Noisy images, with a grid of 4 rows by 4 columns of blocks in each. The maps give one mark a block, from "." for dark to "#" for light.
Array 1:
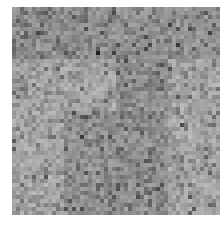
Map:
....
##.#
#..#
#..#
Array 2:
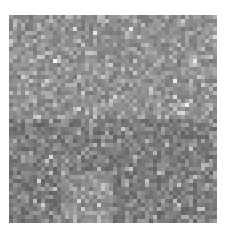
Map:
####
####
....
.#..
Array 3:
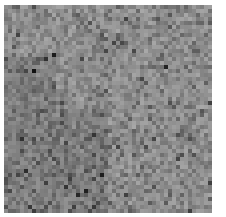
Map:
####
.###
..##
..##
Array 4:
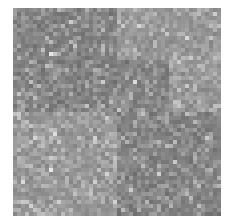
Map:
..##
...#
##..
##..
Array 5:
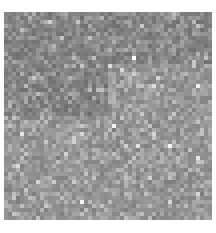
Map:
....
..##
####
####
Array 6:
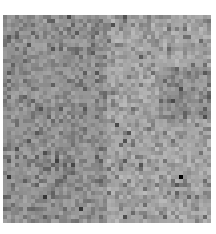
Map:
..##
..#.
..##
..##
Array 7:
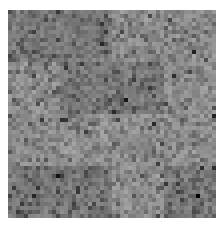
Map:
..##
#..#
####
..#.
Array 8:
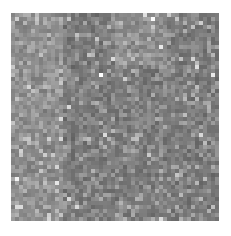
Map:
#.#.
#...
#...
#...
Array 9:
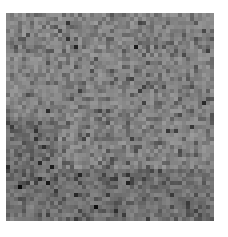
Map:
####
####
.###
....
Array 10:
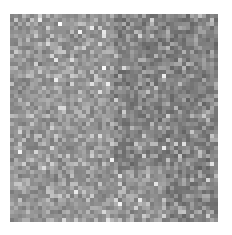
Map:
##..
##..
##..
###.
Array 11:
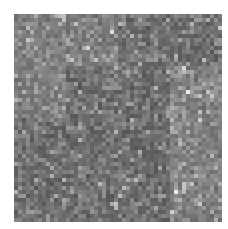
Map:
##..
#..#
...#
...#
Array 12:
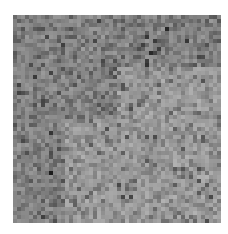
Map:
....
..##
.###
.###
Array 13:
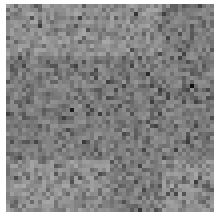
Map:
###.
....
....
##.#
